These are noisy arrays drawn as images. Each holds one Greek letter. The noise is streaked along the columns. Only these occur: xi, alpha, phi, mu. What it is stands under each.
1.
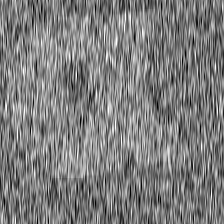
alpha
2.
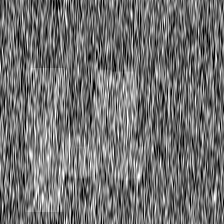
mu
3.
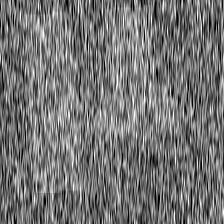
mu
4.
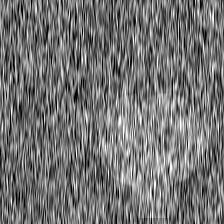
phi
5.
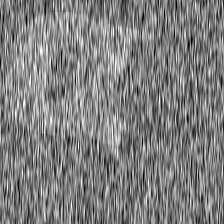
alpha
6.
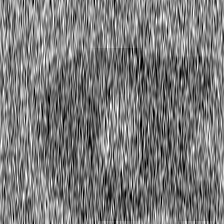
alpha
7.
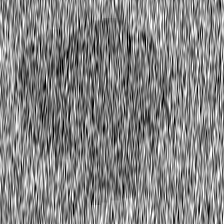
phi
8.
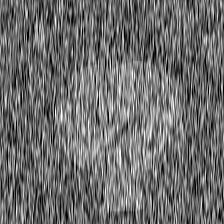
phi
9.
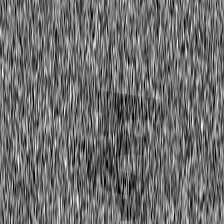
xi
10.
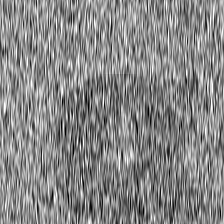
alpha
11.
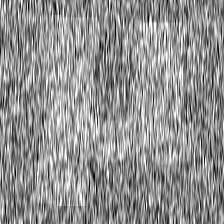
mu
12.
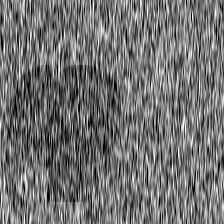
phi
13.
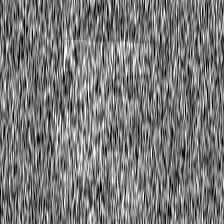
xi
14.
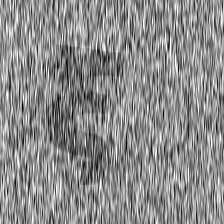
xi
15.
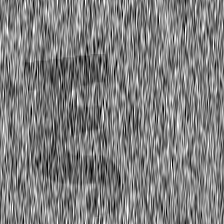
xi
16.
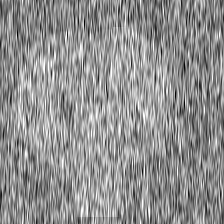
phi
